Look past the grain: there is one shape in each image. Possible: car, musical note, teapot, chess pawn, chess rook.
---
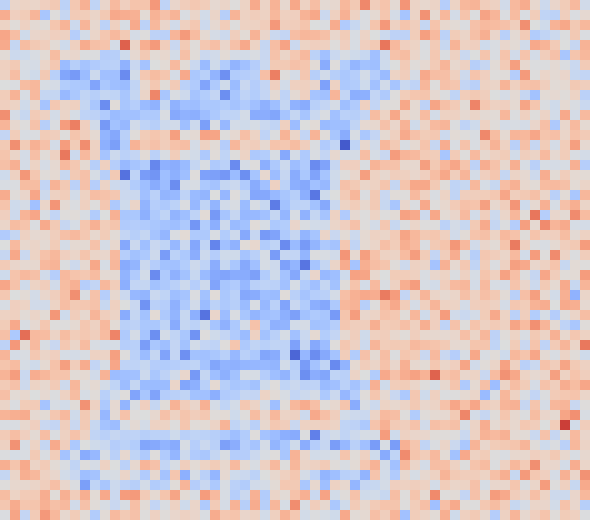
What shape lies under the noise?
chess rook
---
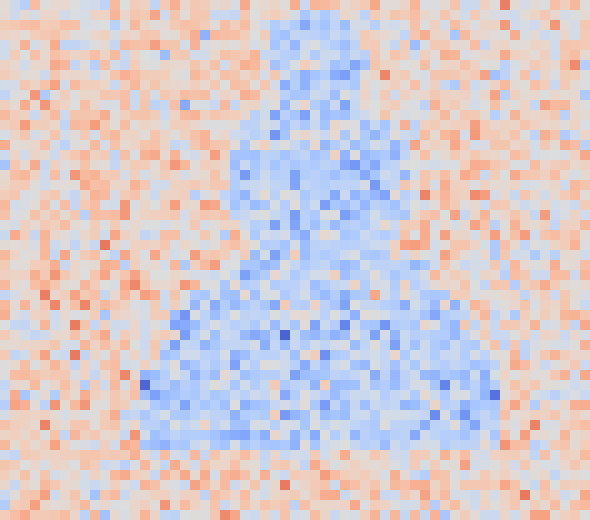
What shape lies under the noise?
chess pawn
